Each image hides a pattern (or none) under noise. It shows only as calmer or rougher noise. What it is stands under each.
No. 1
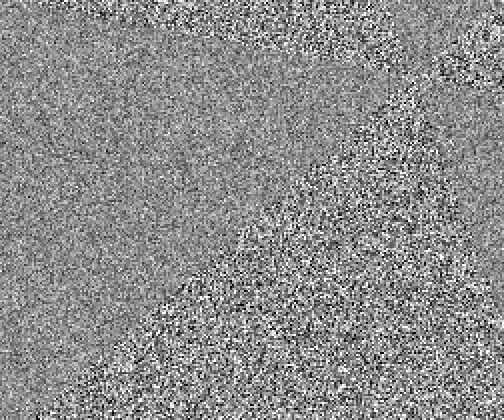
spokes from one point
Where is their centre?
top right
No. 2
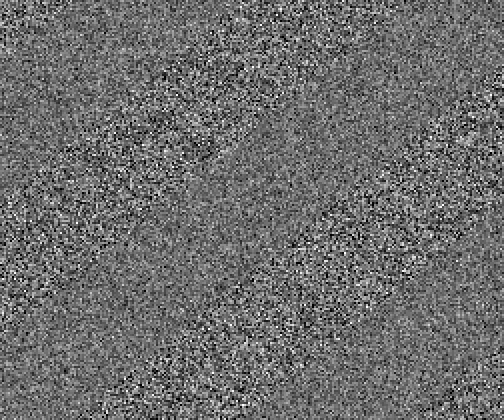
diagonal stripes
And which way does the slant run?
bottom left to top right
